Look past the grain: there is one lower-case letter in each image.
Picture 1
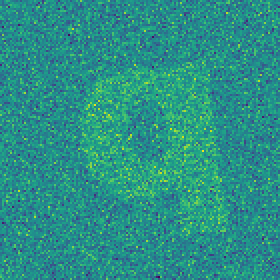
light q
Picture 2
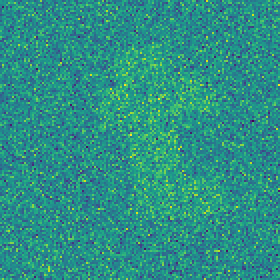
light t
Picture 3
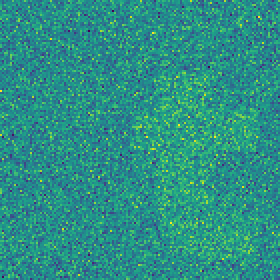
light t
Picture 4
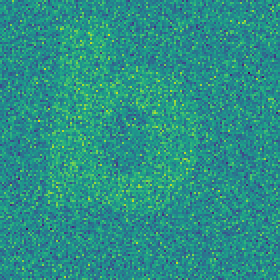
light b
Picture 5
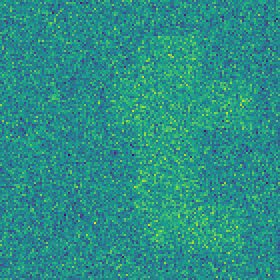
light t
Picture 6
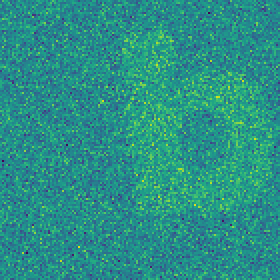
light b
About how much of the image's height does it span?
two thirds
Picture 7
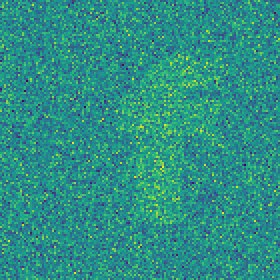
light f
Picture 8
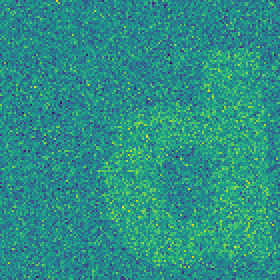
light d
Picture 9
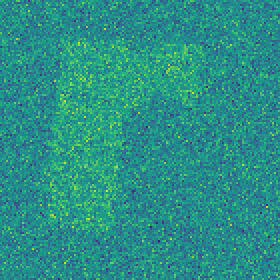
light r
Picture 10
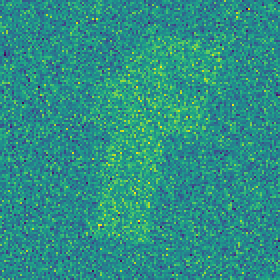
light f
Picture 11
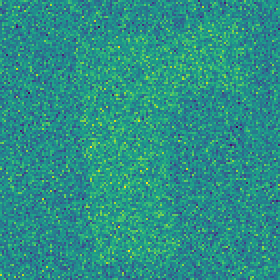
light r
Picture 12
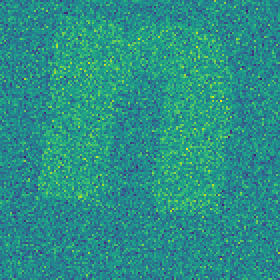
light n
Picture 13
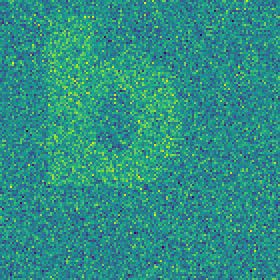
light b
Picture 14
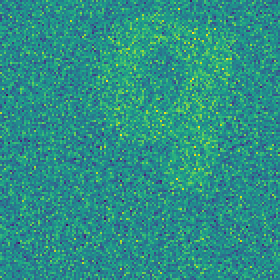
light q
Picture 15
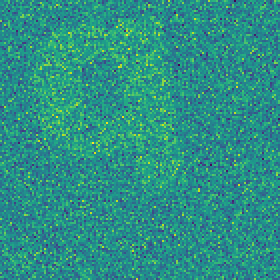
light q
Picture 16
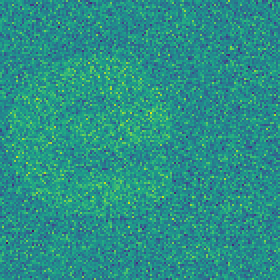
light e
